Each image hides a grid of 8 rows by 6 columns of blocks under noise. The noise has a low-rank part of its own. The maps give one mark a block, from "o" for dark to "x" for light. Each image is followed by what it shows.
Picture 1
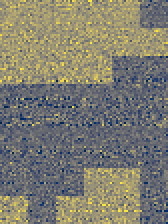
x x x x x o
x x x x x x
x x x x o o
o o o o o o
o o o o o o
o o o o o o
o o o x x o
x o x x x o
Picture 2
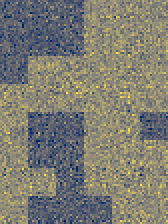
o o o x x x
o o o x x x
o x x x x x
x x x x x x
x o o x x o
x o o x x x
x x o x x x
x o o o x x
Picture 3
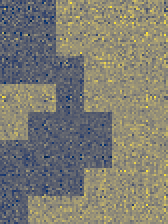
o o x x x x
o o x x x x
o o o x x x
x x o x x x
x o o o x x
o o o o x x
o o o x x x
o x x x x x
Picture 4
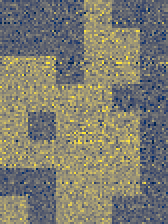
o o o x o o
o o o x x o
x x o x x o
x x x x o o
x o x x x o
x x x x x o
o o x x x o
x o x x o o
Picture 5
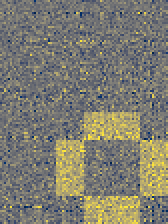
o o o o o o
o o o o o o
o o o o o o
o o o o o o
o o o x x o
o o x o o x
o o x o o x
o o o x x o
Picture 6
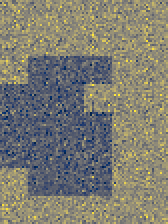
x x x x x x
x x x x x x
x o o o x x
o o o x x x
o o o o x x
o o o o x x
x o o o x x
x x x x x x
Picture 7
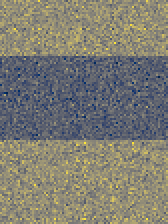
x x x x x x
x x x x x x
o o o o o o
o o o o o o
o o o o o o
x x x x x x
x x x x x x
x x x x x x
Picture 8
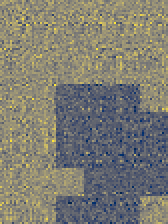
x x x x x x
x x x x x x
x x x x x x
x x o o o x
x x o o o o
x x o o o o
x x x o o o
x x o o o x
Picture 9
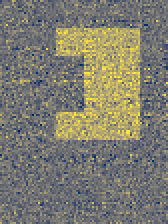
o o o o o o
o o x x x o
o o o x x o
o o o x x o
o o x x x o
o o o o o o
o o o o o o
o o o o o o
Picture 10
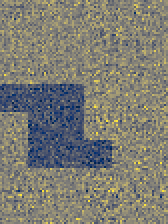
x x x x x x
x x x x x x
x x x x x x
o o o x x x
x o o x x x
x o o o x x
x x x x x x
x x x x x x
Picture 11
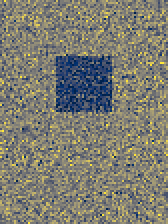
x x x x x x
x x x x x x
x x o o x x
x x o o x x
x x x x x x
x x x x x x
x x x x x x
x x x x x x
